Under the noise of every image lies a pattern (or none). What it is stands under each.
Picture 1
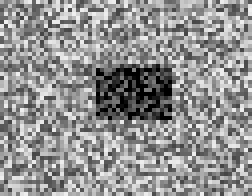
one block
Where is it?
centre
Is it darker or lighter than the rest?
darker
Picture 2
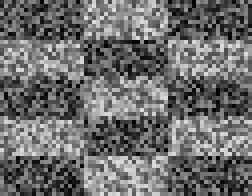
a checkerboard
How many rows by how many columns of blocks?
5 by 3
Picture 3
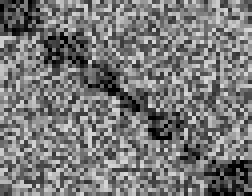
blocks along the diagonal
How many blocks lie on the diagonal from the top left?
7
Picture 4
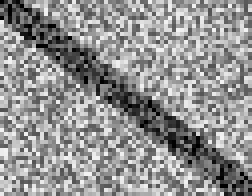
a diagonal band
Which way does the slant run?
top left to bottom right
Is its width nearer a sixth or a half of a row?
a sixth
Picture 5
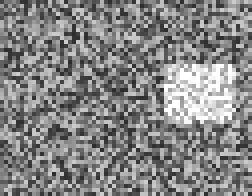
one block
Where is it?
middle right
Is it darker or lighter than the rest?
lighter
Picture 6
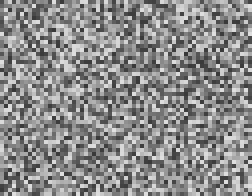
only noise
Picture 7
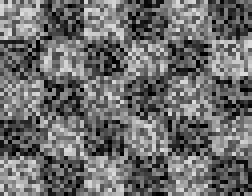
a checkerboard
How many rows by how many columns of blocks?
5 by 6
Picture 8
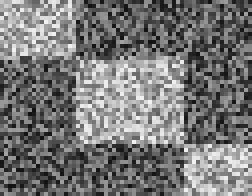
blocks along the diagonal
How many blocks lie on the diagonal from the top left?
3
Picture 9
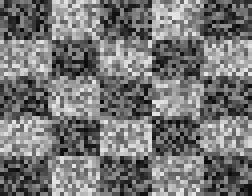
a checkerboard
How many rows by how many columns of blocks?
5 by 5
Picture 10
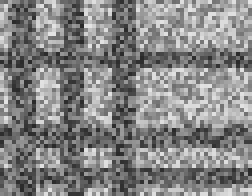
bands of rows crossing bands of columns
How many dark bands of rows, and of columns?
3 and 3
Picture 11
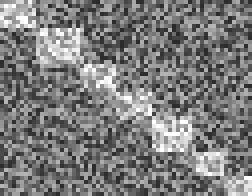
blocks along the diagonal
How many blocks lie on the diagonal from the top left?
7
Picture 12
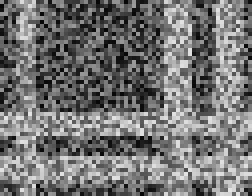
bands of rows crossing bands of columns
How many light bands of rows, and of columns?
2 and 3
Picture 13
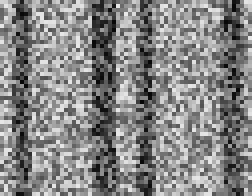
bands of columns
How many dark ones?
4
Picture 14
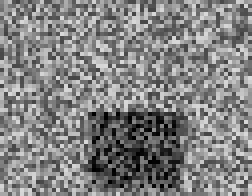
one block
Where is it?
bottom middle
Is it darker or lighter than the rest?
darker
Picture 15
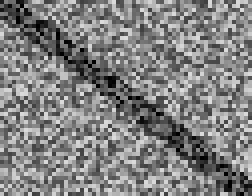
a diagonal band
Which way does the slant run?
top left to bottom right
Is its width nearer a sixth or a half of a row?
a sixth
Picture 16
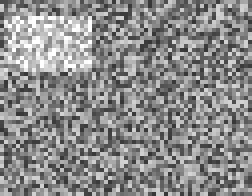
one block
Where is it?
top left
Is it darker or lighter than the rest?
lighter
